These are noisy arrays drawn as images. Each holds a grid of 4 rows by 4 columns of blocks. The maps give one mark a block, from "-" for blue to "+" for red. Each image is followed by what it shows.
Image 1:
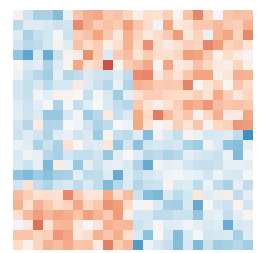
- + + +
- - + +
- - - -
+ + - -
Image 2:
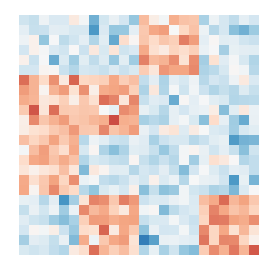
- - + -
+ + - -
+ - - -
- + - +
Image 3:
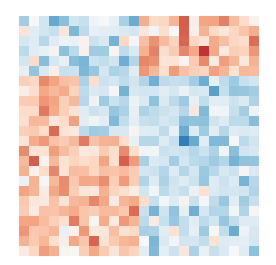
- - + +
+ - - -
+ + - -
+ + - -
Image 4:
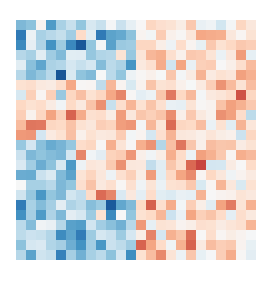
- - + +
+ + + +
- + + +
- - + +
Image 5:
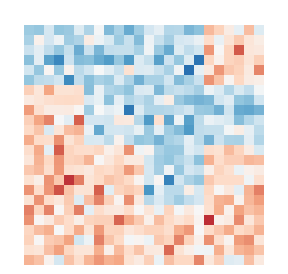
- - - +
+ - - -
+ + - +
+ + + +
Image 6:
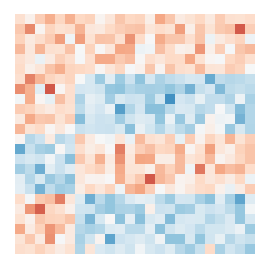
+ + + +
+ - - -
- + + +
+ - - -
